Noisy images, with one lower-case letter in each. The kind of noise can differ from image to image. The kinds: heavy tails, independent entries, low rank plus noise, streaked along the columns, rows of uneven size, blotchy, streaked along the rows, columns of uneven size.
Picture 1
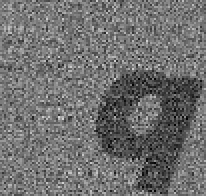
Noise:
low rank plus noise
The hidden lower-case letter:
q
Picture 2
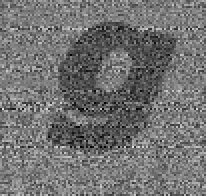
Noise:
rows of uneven size
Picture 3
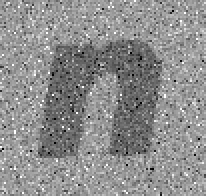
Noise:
heavy tails
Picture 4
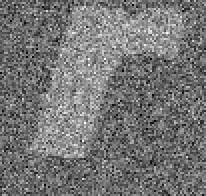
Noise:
independent entries
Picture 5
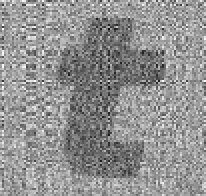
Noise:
low rank plus noise
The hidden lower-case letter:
t
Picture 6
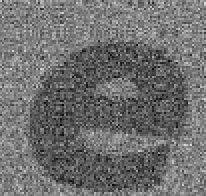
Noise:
low rank plus noise
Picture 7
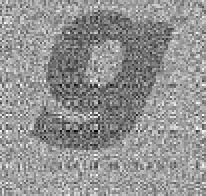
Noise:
low rank plus noise
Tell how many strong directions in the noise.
one
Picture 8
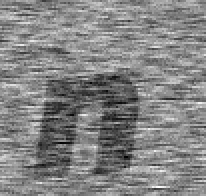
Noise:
streaked along the rows
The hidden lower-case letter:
n
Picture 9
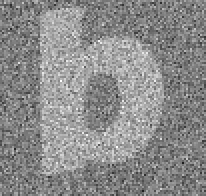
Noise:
independent entries
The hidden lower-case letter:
b
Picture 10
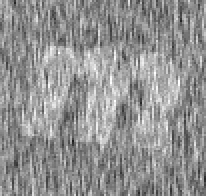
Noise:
streaked along the columns
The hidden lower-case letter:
m
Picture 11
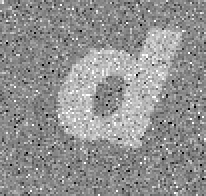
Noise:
heavy tails
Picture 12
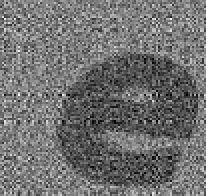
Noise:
low rank plus noise
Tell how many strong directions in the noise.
one
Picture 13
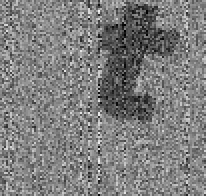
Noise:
columns of uneven size
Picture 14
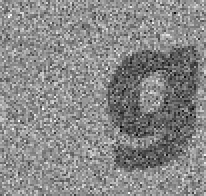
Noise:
independent entries
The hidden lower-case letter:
g
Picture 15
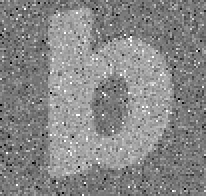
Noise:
heavy tails
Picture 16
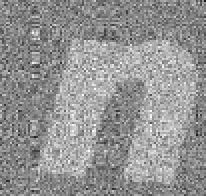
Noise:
low rank plus noise
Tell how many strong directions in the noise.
two
